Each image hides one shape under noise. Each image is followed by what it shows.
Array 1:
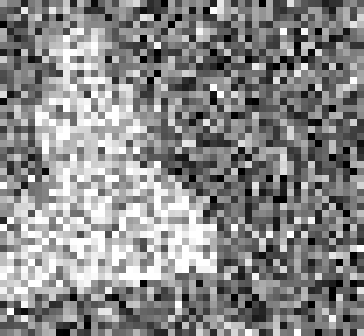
chess pawn
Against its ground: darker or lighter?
lighter
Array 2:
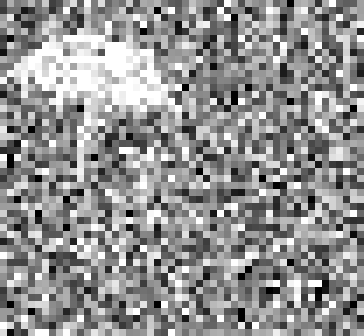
umbrella
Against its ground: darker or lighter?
lighter
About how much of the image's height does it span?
half
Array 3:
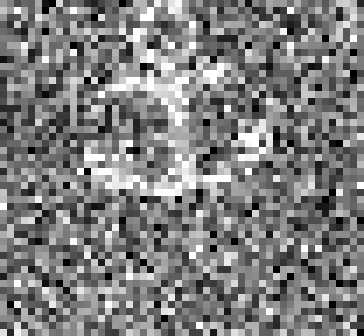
anchor
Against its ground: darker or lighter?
lighter
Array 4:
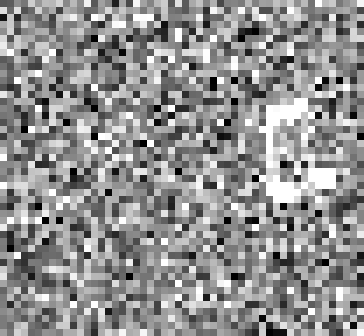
pair of musical notes
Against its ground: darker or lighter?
lighter
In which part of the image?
middle right
